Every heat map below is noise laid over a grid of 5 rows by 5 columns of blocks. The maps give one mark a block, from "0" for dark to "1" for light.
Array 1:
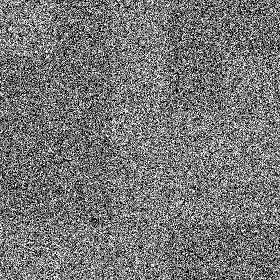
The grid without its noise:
10100
00101
00111
00111
11100
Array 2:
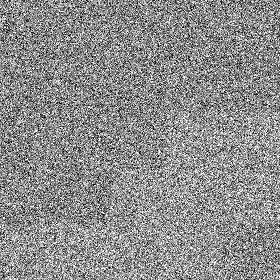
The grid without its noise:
00000
00000
00011
00111
11110
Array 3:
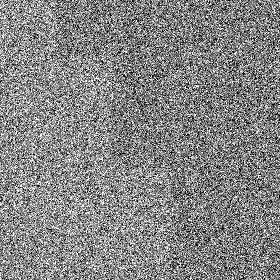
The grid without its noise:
10000
11000
11000
11100
11100
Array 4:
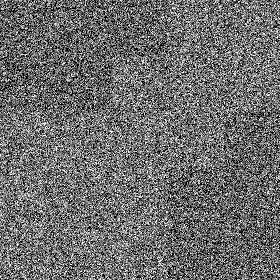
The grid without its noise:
00011
00111
11110
11100
11100
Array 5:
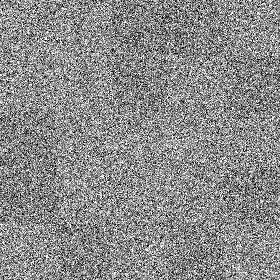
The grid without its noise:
11001
11010
01111
01110
10101
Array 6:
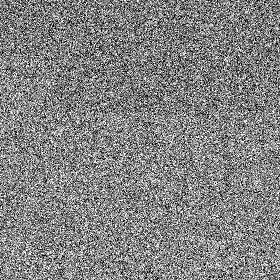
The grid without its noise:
00000
10000
11111
11111
11111
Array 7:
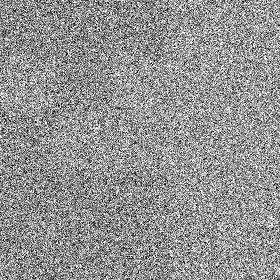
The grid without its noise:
00011
10111
01111
00011
00011
